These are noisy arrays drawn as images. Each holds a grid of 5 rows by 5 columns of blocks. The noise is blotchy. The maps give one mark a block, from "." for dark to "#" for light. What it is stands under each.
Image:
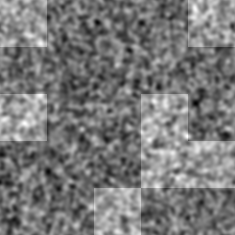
# . . . #
. . . . .
# . . # .
. . . # #
. . # . .
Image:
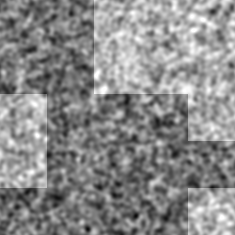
. . # # #
. . # # #
# . . . #
# . . . .
. . . . #
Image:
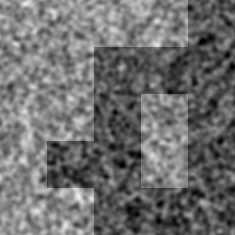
# # # # .
# # . . .
# # . # .
# . . # .
# # . . .
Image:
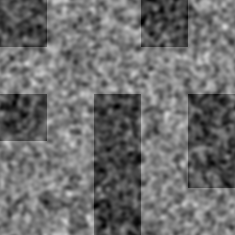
. # # . #
# # # # #
. # . # .
# # . # .
# # . # #
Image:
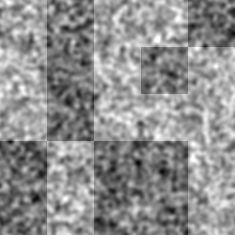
# . # # .
# . # . #
# . # # #
. # . . #
. # . . #
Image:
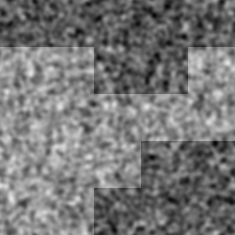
. . . . .
# # . . #
# # # # #
# # # . .
# # . . .
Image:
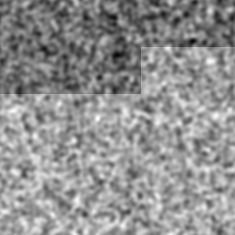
. . . . .
. . . # #
# # # # #
# # # # #
# # # # #
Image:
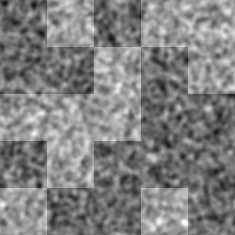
. # . # #
. . # . #
# # # . .
. # . . .
# . . # .
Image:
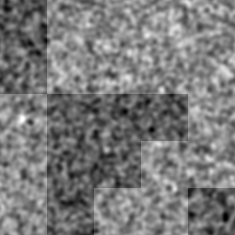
. # # # #
. # # # #
# . . . #
# . . # #
# . # # .
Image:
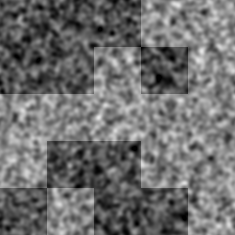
. . . # #
. . # . #
# # # # #
# . . # #
. # . . #
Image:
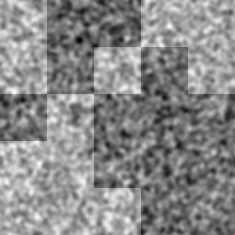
# . . # #
# . # . #
. # . . .
# # . . .
# # # . .
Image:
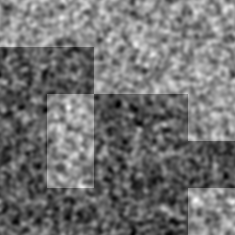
# # # # #
. . # # #
. # . . #
. # . . .
. . . . #
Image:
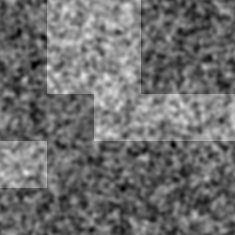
. # # . .
. # # . .
. . # # #
# . . . .
. . . . .
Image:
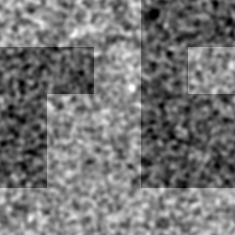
# # # . .
. . # . #
. # # . .
. # # . .
# # # # #
